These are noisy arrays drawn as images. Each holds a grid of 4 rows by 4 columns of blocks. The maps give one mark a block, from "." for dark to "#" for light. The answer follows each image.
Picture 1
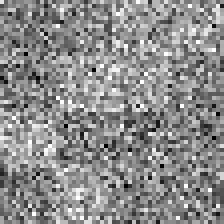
. . # #
. # # .
# . . .
. # . .
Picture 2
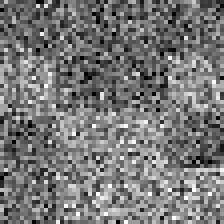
. . . .
# . . #
. # # .
. # # #
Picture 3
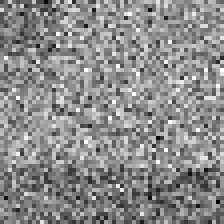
. # # #
# # # #
# # # #
. . . .
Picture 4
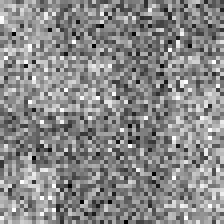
# . . .
# # . #
. . . #
# . . #
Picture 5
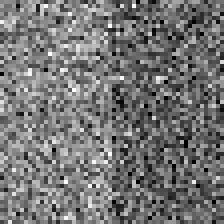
# # . .
# # . .
# # . .
# # . .
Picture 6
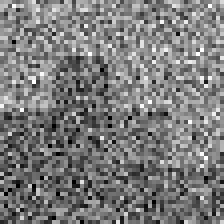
# # # #
# . # #
. . . #
. . . .
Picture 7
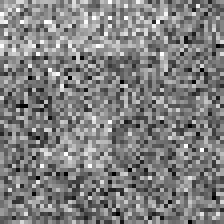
# # # .
. . . .
. # . .
. . . .
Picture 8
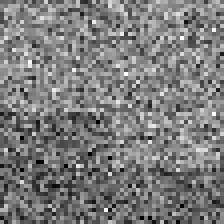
# # # #
# # # #
. . # #
. . . .
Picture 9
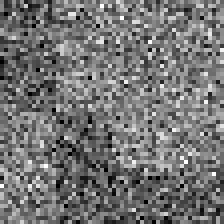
. # # #
. # # #
# . # #
# . . .
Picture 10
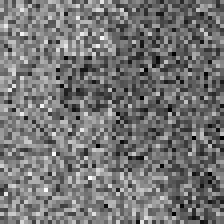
# # . .
# . . .
# # . .
# # # .
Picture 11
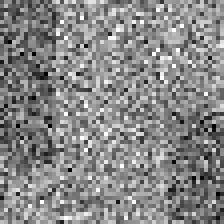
. # # #
. # # #
. # # .
# # # .
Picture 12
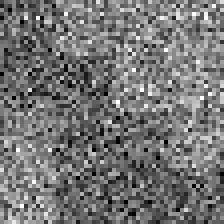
. # # #
. . # #
# . . #
# . . .
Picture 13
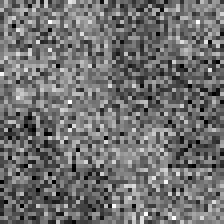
# # . #
# # . .
. # # .
. . # #
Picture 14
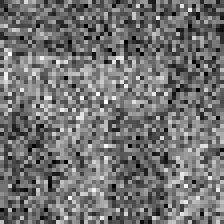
. . . .
# # # .
. # . #
. # . #
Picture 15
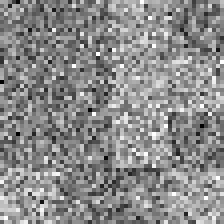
. . # .
. . # #
. . # .
# . . #
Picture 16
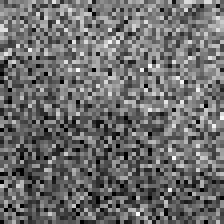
# # # #
. # # #
. . . #
. . . .
